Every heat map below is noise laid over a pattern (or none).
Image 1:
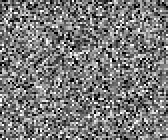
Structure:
only noise
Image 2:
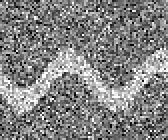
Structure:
a wavy band
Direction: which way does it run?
left to right
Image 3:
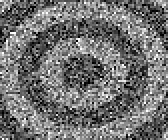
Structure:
rings round one point
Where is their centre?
centre
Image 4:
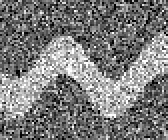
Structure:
a wavy band
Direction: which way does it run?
left to right
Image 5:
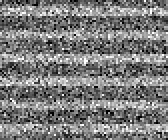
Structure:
horizontal stripes
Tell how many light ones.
6
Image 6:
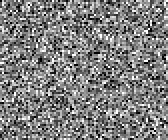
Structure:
only noise
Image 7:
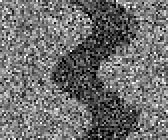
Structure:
a wavy band
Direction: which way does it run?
top to bottom
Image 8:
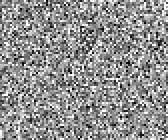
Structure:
only noise
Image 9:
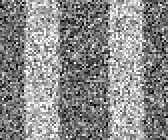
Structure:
vertical stripes
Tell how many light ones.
2
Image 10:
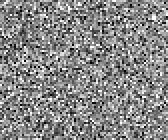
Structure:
only noise
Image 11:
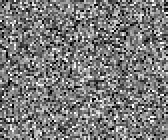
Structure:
only noise
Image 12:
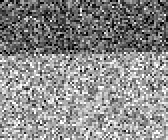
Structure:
a sharp edge
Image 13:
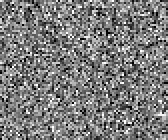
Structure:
only noise
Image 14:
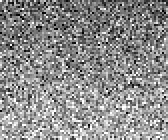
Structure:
a smooth slope
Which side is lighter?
bottom
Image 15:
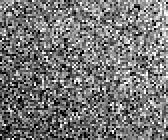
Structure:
a smooth slope
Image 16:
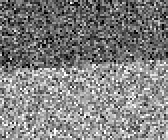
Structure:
a sharp edge
